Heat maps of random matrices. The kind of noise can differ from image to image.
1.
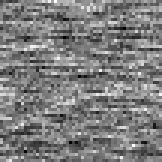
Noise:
streaked along the rows
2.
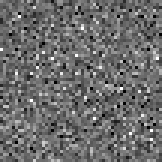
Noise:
heavy tails
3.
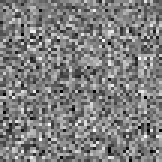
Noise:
low rank plus noise
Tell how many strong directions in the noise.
five to eight
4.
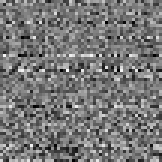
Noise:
rows of uneven size
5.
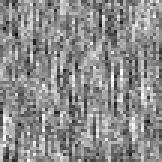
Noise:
streaked along the columns
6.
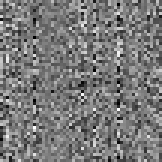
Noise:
columns of uneven size
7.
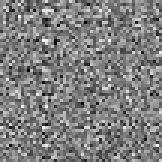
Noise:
low rank plus noise
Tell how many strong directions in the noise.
one
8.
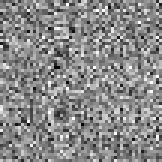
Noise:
low rank plus noise
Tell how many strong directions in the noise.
one
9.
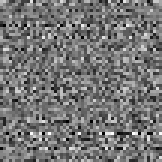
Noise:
rows of uneven size
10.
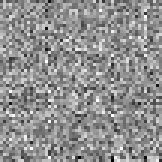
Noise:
low rank plus noise
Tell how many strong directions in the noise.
five to eight
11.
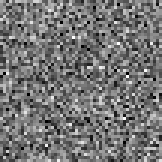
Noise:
independent entries
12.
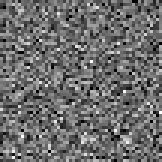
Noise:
low rank plus noise
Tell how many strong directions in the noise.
one
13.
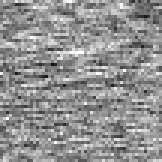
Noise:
streaked along the rows
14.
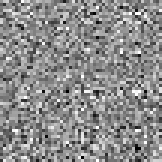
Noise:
low rank plus noise
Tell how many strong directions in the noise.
two
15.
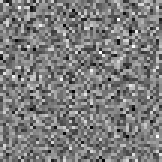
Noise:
low rank plus noise
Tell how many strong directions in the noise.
five to eight
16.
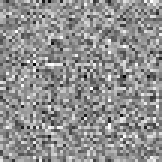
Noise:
low rank plus noise
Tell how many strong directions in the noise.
two
